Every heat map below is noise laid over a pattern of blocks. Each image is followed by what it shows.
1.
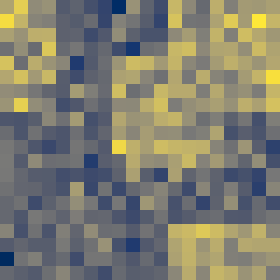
mirrored about the diagonal from the bottom left
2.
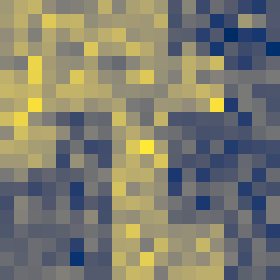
no symmetry
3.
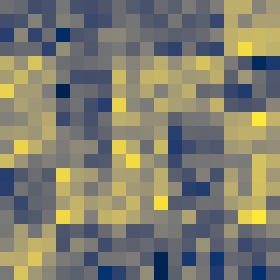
the same after a half turn
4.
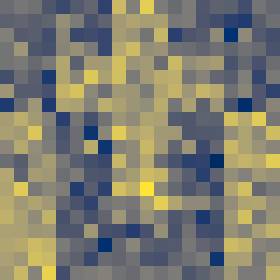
left and right mirror each other
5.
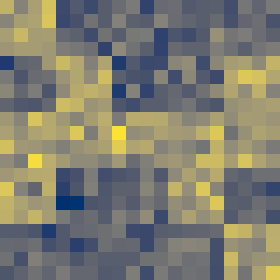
the same after a half turn
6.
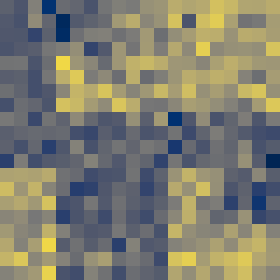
no symmetry
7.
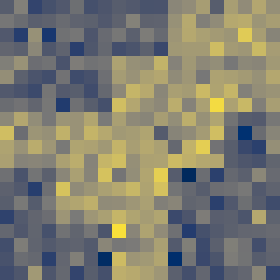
mirrored about the diagonal from the bottom left
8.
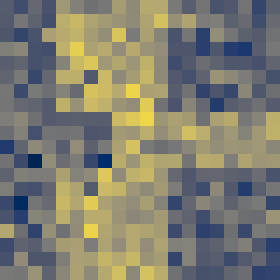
top and bottom mirror each other
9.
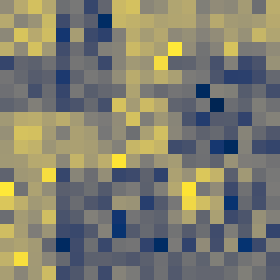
mirrored about the diagonal from the top left
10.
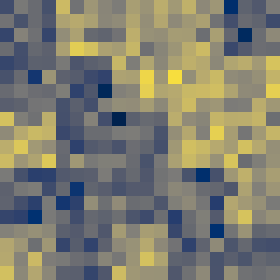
mirrored about the diagonal from the bottom left
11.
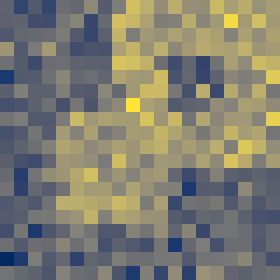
mirrored about the diagonal from the bottom left
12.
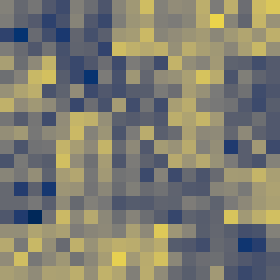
the same after a half turn
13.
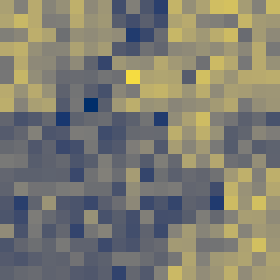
mirrored about the diagonal from the bottom left
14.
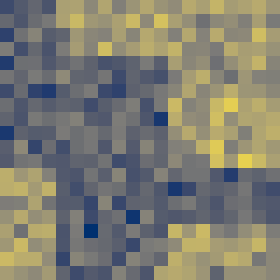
no symmetry
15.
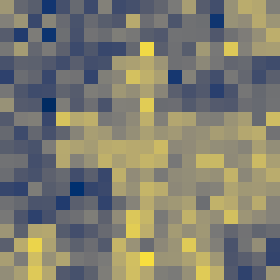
mirrored about the diagonal from the top left
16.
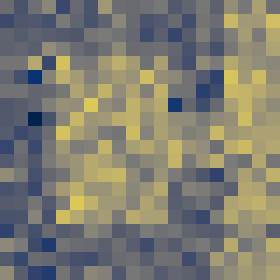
top and bottom mirror each other
